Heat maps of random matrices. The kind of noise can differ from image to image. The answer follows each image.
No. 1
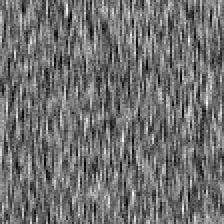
streaked along the columns
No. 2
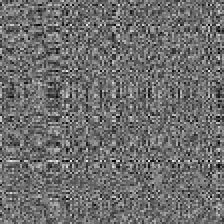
low rank plus noise
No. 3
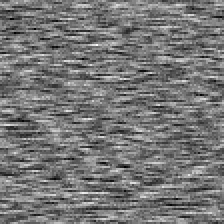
streaked along the rows
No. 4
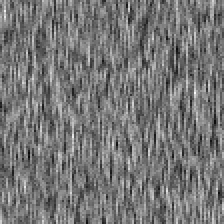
streaked along the columns
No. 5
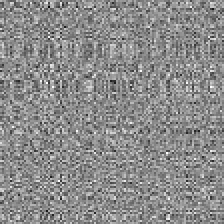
low rank plus noise
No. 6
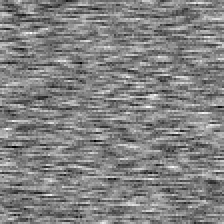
streaked along the rows
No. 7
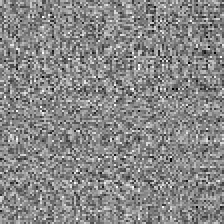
low rank plus noise
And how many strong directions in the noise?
three or four
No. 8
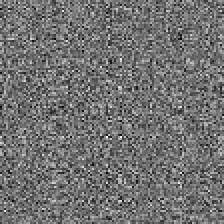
low rank plus noise
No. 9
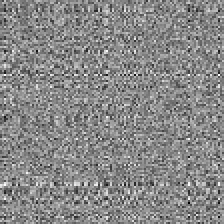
low rank plus noise
